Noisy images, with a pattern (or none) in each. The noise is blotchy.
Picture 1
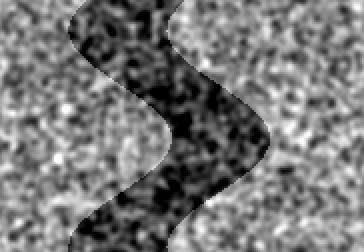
a wavy band
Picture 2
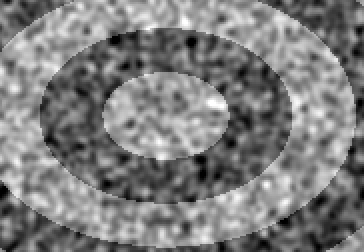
rings round one point
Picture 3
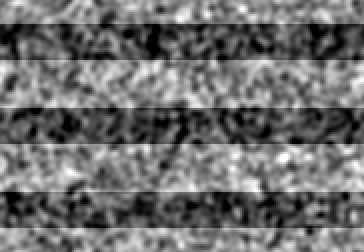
horizontal stripes
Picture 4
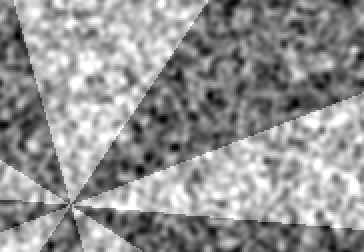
spokes from one point
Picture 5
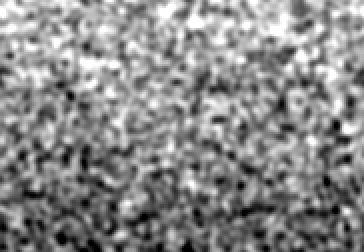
a smooth slope
